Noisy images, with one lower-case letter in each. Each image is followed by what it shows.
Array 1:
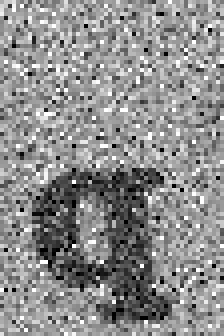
dark q
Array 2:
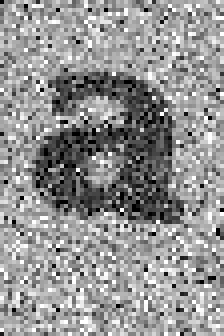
dark a
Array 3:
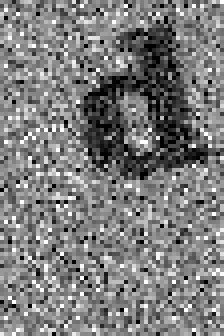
dark d
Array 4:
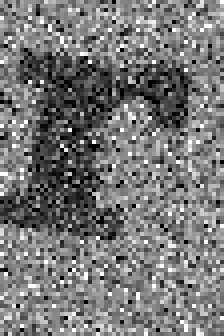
dark r
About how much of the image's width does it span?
nearly all
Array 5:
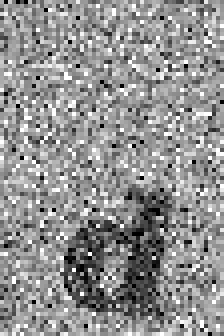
dark d
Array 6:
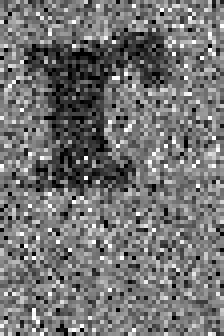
dark r
